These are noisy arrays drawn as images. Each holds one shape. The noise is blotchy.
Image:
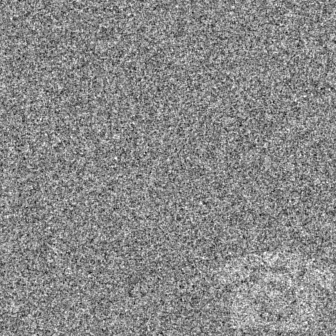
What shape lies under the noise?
telephone
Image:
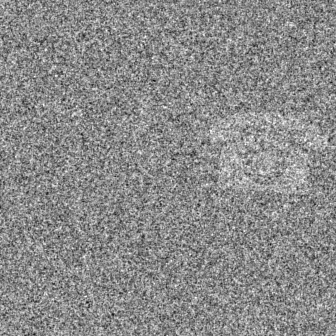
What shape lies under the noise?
telephone
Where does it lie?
middle right
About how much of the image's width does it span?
a third
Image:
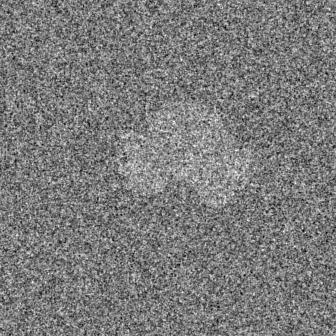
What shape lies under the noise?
car
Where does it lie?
centre
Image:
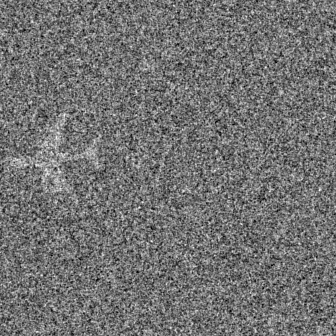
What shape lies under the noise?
airplane
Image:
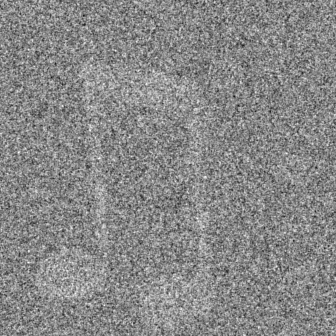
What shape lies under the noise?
pair of musical notes
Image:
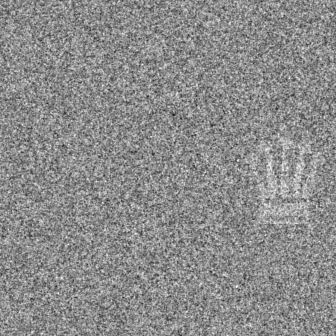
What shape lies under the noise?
chess queen
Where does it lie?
middle right
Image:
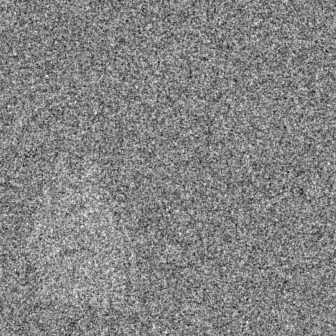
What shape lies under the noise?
chess knight
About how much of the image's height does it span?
half
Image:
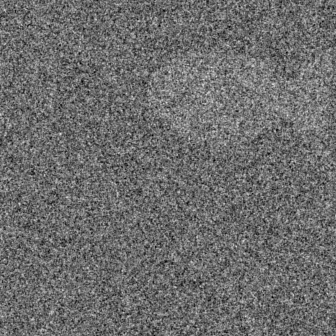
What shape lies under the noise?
fish
